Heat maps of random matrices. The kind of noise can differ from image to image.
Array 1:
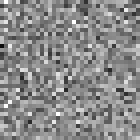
low rank plus noise
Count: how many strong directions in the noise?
one
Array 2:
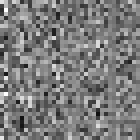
columns of uneven size
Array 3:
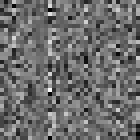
columns of uneven size
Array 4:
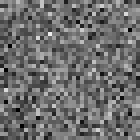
independent entries
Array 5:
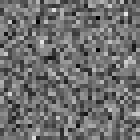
independent entries
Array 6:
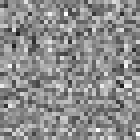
low rank plus noise
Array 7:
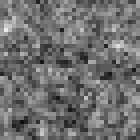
blotchy
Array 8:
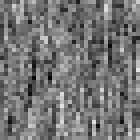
streaked along the columns
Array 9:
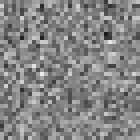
low rank plus noise
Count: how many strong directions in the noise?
one
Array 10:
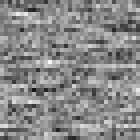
streaked along the rows
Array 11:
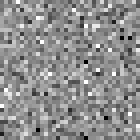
heavy tails
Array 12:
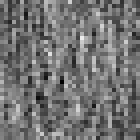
streaked along the columns
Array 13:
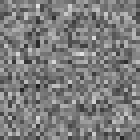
low rank plus noise
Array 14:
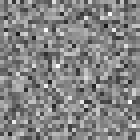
independent entries
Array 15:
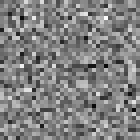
low rank plus noise
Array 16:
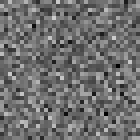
independent entries
